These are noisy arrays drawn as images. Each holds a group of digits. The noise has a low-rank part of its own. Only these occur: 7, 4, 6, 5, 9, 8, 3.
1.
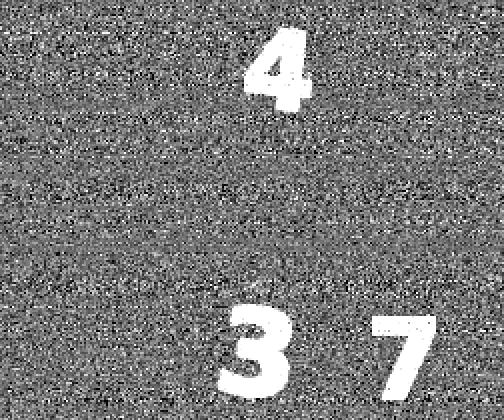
top middle: 4; bottom middle: 3; bottom right: 7
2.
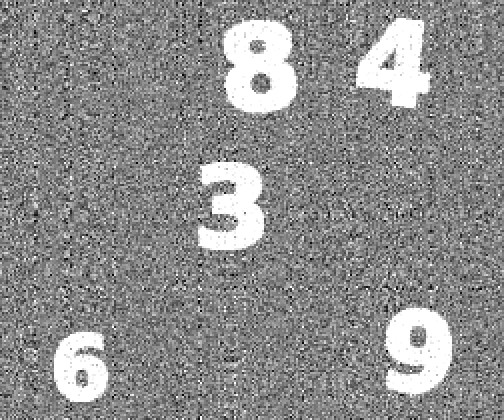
top middle: 8; top right: 4; centre: 3; bottom left: 6; bottom right: 9
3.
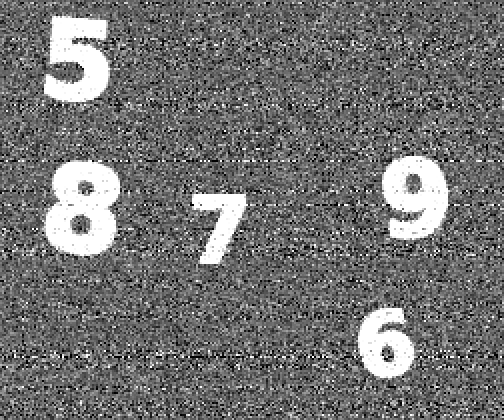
top left: 5; middle left: 8; centre: 7; middle right: 9; bottom right: 6
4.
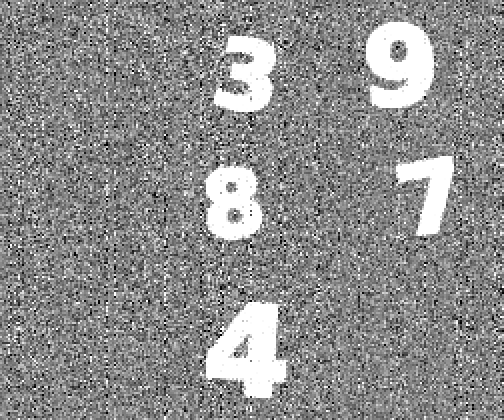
top middle: 3; top right: 9; centre: 8; middle right: 7; bottom middle: 4
